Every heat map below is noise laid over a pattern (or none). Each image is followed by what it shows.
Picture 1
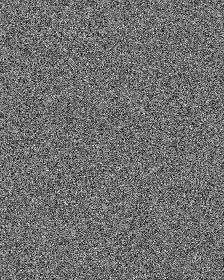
only noise
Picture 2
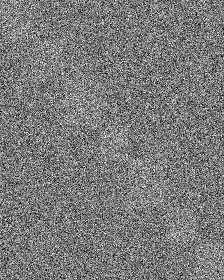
blocks along the diagonal
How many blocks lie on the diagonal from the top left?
7
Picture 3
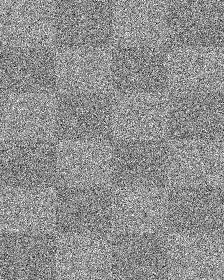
a checkerboard
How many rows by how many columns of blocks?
6 by 4
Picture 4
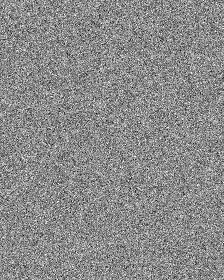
only noise
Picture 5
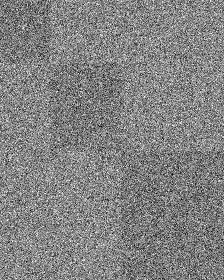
blocks along the diagonal
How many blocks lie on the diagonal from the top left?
3
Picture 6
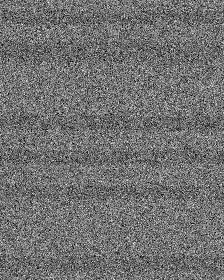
bands of rows
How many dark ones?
6
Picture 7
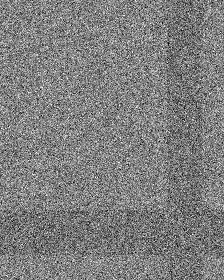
bands of rows crossing bands of columns
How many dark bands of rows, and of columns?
1 and 1
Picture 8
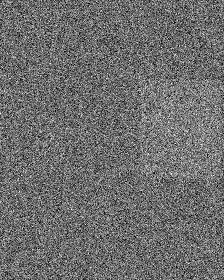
one block
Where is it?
middle right
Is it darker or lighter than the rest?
lighter
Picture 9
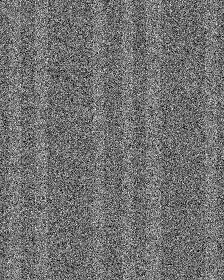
bands of columns
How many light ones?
6
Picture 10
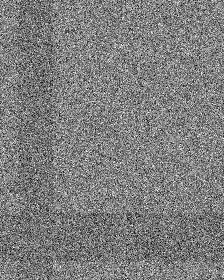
bands of rows crossing bands of columns
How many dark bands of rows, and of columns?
1 and 1
